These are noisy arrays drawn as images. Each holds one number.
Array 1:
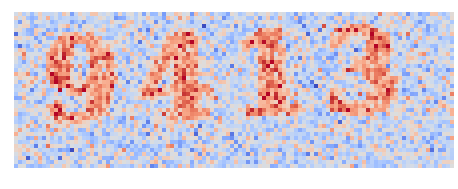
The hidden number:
9413
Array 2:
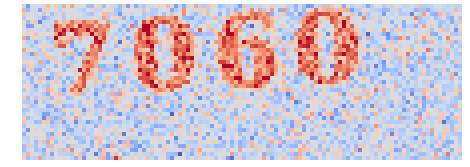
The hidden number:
7060
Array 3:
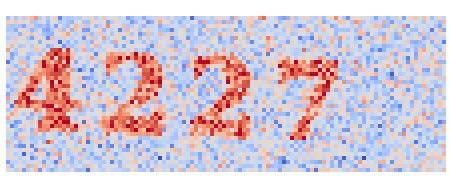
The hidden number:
4227
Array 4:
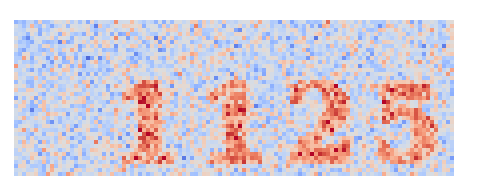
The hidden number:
1125
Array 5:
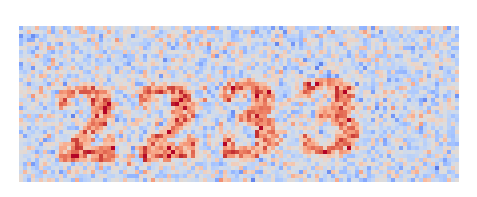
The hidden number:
2233
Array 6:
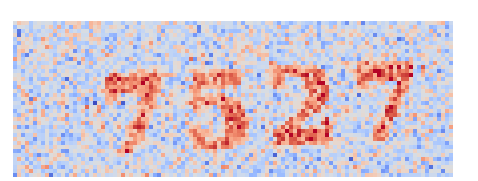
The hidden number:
7527
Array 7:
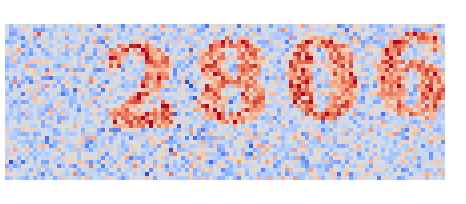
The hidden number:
2806
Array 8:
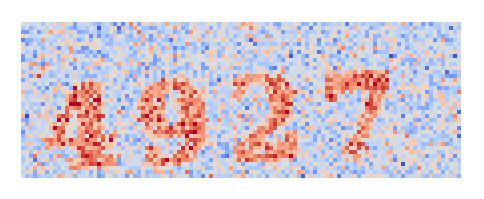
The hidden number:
4927
